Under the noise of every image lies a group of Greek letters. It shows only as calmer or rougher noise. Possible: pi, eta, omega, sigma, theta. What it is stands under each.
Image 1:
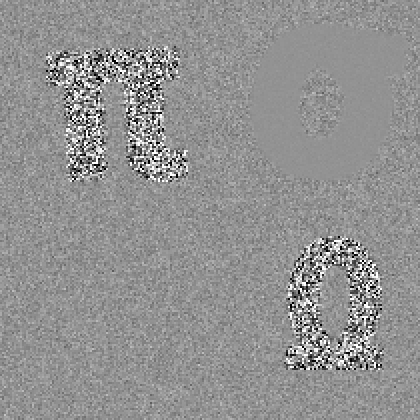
top left: rough pi; top right: calm sigma; bottom right: rough omega
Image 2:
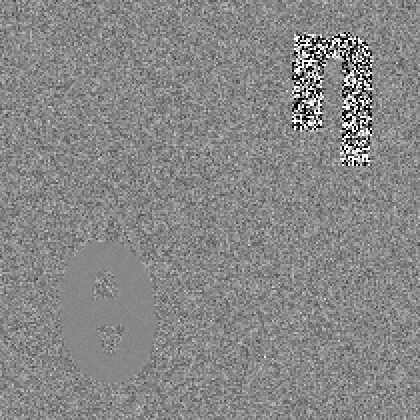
top right: rough eta; bottom left: calm theta
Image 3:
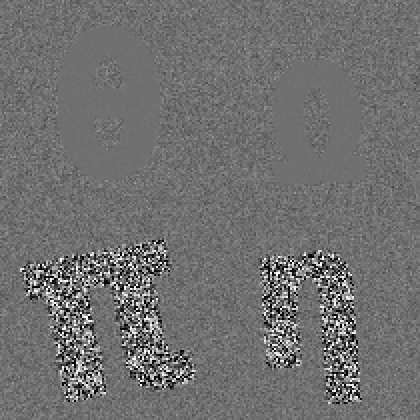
top left: calm theta; top right: calm omega; bottom left: rough pi; bottom right: rough eta
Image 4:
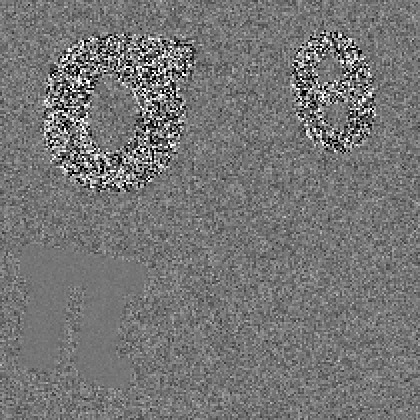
top left: rough sigma; top right: rough theta; bottom left: calm pi
